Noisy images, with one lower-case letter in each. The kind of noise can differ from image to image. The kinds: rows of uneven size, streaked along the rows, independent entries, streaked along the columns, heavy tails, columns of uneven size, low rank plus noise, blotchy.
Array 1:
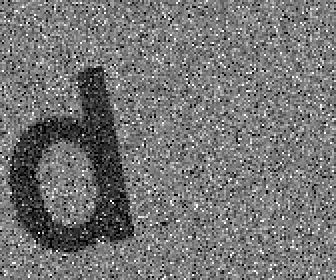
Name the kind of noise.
heavy tails
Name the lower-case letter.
d
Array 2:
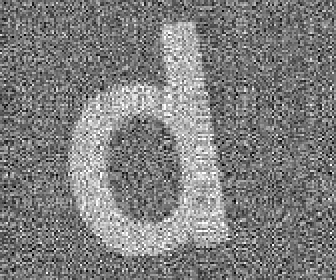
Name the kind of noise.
low rank plus noise
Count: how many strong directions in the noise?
one
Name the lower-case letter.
d
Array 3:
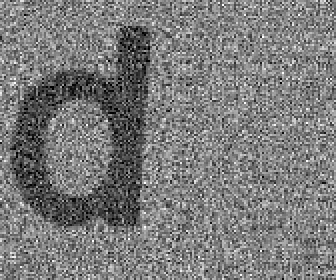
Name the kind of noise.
low rank plus noise
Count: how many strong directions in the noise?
three or four
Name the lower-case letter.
d
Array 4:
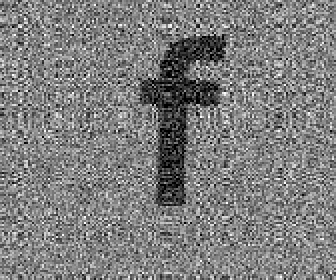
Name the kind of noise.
low rank plus noise
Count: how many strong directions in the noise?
one
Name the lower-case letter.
f
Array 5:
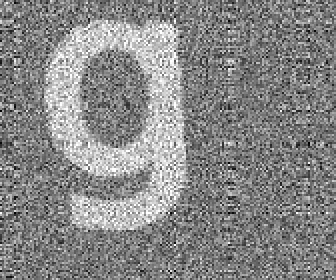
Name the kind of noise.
low rank plus noise
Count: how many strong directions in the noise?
one
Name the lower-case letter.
g
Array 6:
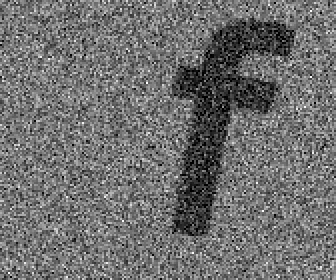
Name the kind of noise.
independent entries
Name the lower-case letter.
f
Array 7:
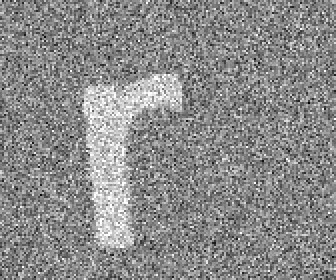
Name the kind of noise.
independent entries
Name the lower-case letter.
r
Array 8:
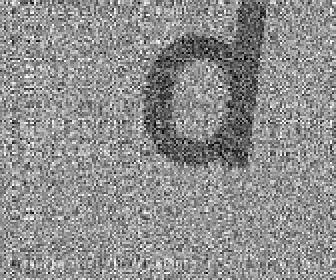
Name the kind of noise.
low rank plus noise
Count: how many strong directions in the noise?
two
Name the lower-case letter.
d
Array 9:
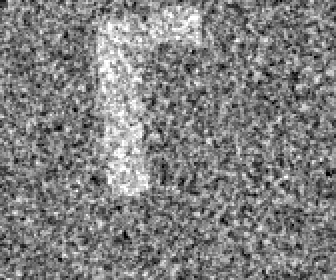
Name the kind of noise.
blotchy
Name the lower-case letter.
r
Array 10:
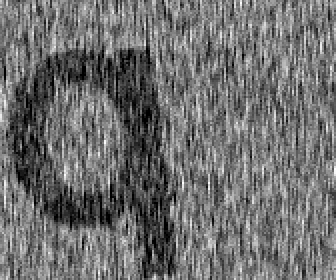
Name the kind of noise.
streaked along the columns
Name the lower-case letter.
q
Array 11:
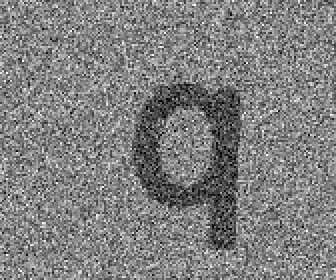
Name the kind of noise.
independent entries
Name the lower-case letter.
q
